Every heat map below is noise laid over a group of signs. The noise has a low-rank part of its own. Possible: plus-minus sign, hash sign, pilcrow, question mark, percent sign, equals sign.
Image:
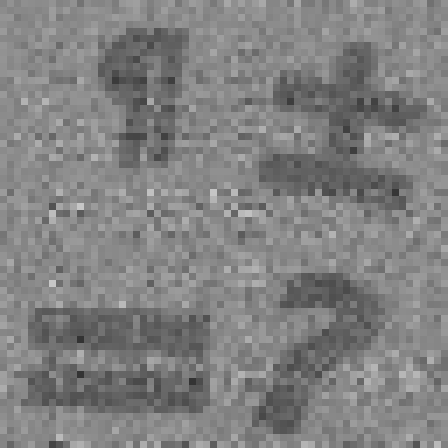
top left: pilcrow; top right: plus-minus sign; bottom left: equals sign; bottom right: question mark
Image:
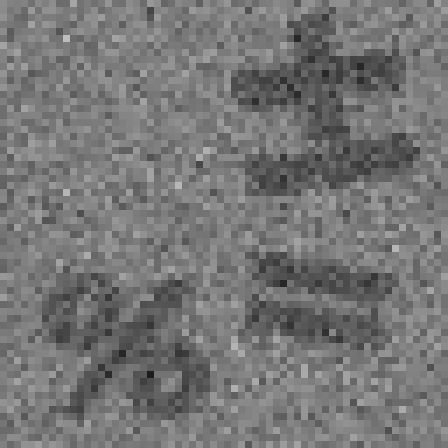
top right: plus-minus sign; bottom left: percent sign; bottom right: equals sign
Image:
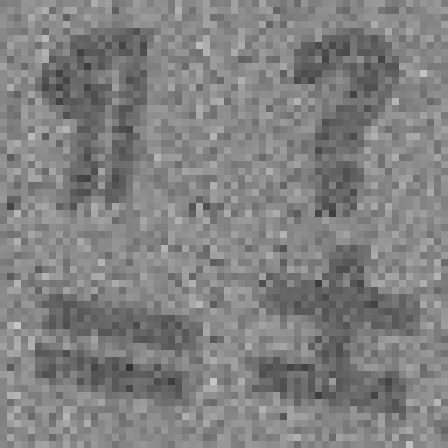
top left: pilcrow; top right: question mark; bottom left: equals sign; bottom right: plus-minus sign
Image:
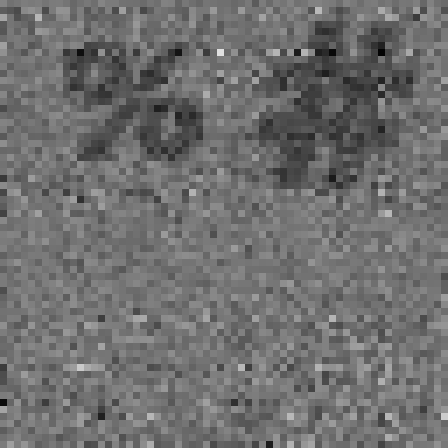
top left: percent sign; top right: hash sign
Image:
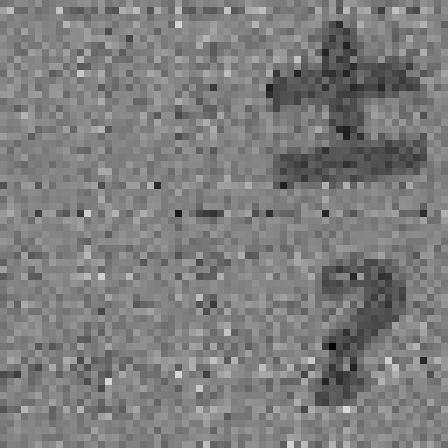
top right: plus-minus sign; bottom right: question mark
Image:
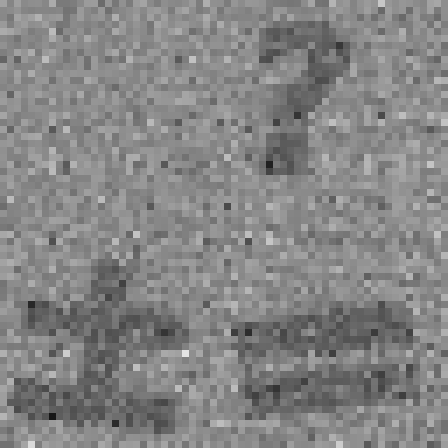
top right: question mark; bottom left: plus-minus sign; bottom right: equals sign
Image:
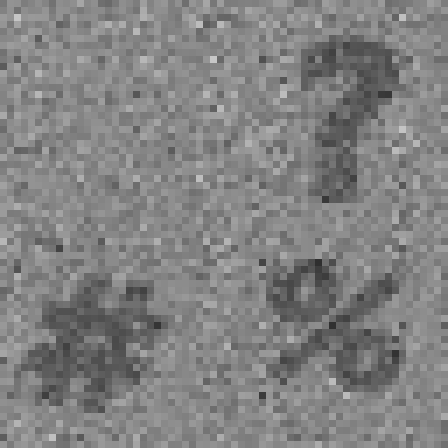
top right: question mark; bottom left: hash sign; bottom right: percent sign
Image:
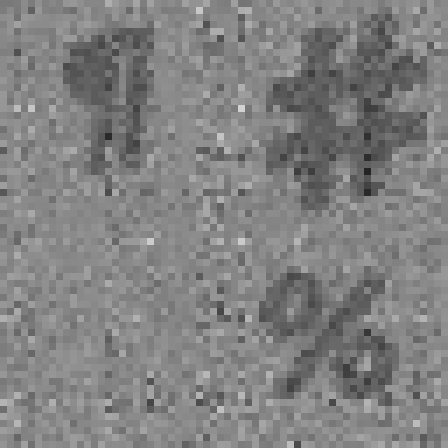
top left: pilcrow; top right: hash sign; bottom right: percent sign
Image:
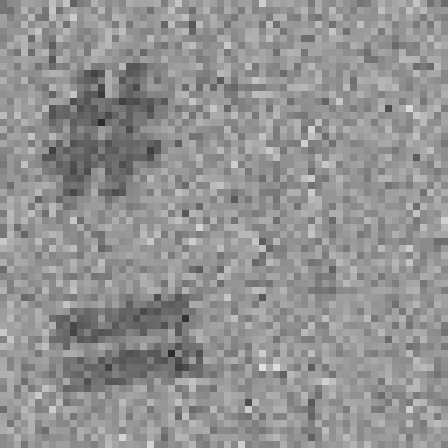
top left: hash sign; bottom left: equals sign
